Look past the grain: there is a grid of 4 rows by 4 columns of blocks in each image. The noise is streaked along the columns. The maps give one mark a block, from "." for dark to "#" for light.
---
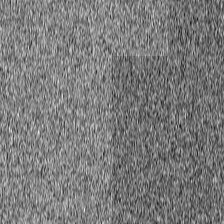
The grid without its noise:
# # # .
# # . .
# # . .
# # . .
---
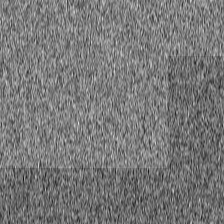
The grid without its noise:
# # # #
# # # .
# # # .
. . . .
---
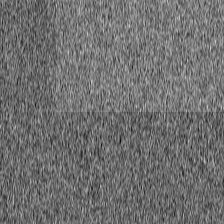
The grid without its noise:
. # # #
. # # #
. . . .
. . . .
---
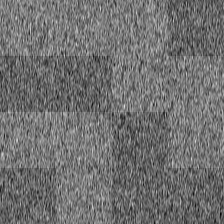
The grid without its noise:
# # # .
. . # #
# # . #
. # . .
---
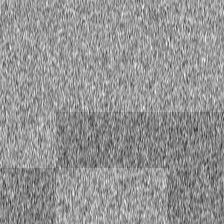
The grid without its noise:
# # # #
# # # #
# . . .
. # # .
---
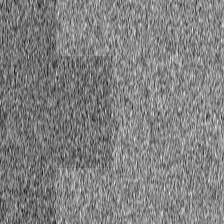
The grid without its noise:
. # # #
. . # #
. . # #
. # # #
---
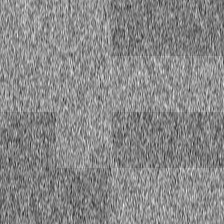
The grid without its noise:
# # . .
# # # #
. # . .
. . # #
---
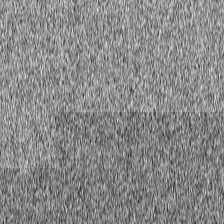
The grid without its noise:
# # # #
# # # #
# . . .
. . . .
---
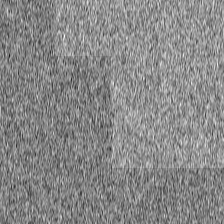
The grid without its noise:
. # # #
. . # #
. . # #
. . . .
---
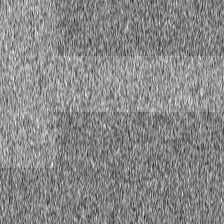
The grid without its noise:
# . . .
# # # #
# . . .
. . . .
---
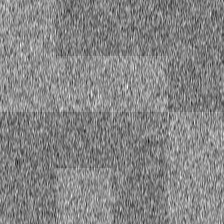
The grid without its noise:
# . . .
# # # .
. . . #
. # . #
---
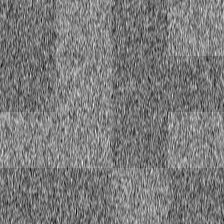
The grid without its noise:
. # . #
. # . .
# # . #
. . # .
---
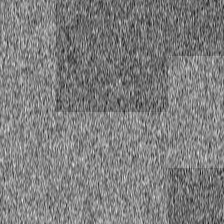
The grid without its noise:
# . . .
# . . #
# # # #
# # # .
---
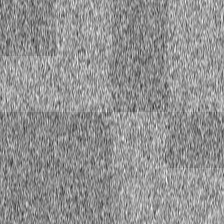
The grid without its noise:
. # . #
# # . #
. . # .
. . # #
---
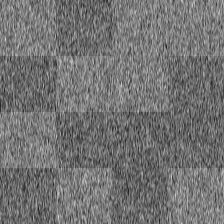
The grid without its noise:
# . # #
. # # .
# . . .
. # . #
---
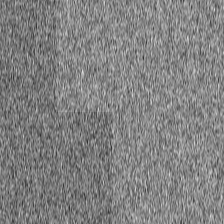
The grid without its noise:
. # # #
. # # #
. . # #
. . # #
